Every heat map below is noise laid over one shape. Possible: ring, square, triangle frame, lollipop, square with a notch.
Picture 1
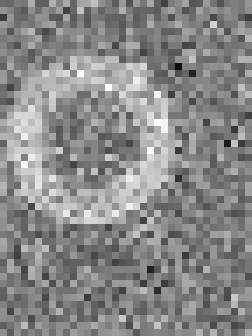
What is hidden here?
light ring
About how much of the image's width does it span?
two thirds
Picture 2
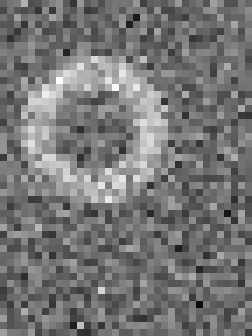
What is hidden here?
light ring
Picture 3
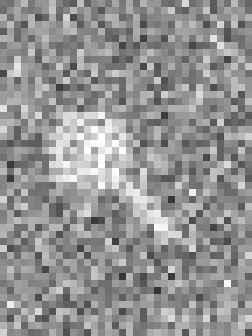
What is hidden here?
light lollipop
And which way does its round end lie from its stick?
up and left
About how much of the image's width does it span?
half
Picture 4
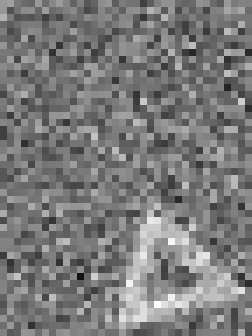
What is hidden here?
light triangle frame
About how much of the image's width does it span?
half
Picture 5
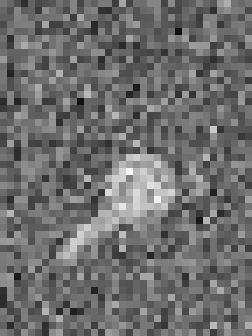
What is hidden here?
light lollipop
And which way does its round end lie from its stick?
up and right
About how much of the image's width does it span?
half
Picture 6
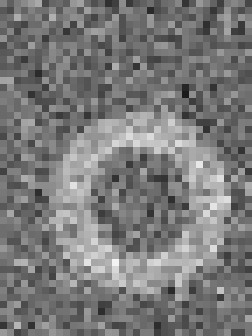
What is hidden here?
light ring
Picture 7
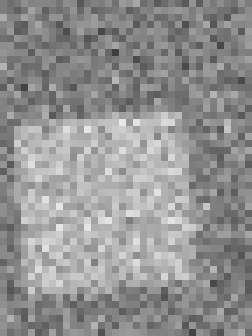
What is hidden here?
light square
